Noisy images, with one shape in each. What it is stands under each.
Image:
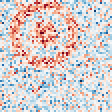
red bullseye
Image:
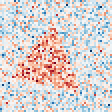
red triangle
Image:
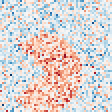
red disc with a wedge cut out
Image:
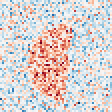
red half disc
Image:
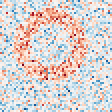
red ring
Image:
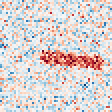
red bar
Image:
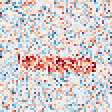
red bar
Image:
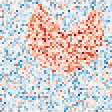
red disc with a wedge cut out
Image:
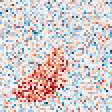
red half disc
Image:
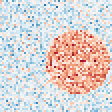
red disc
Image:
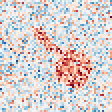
red lollipop
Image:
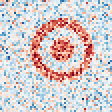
red bullseye
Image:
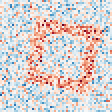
red square frame
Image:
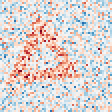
red triangle frame
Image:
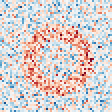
red ring
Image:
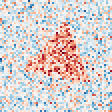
red triangle
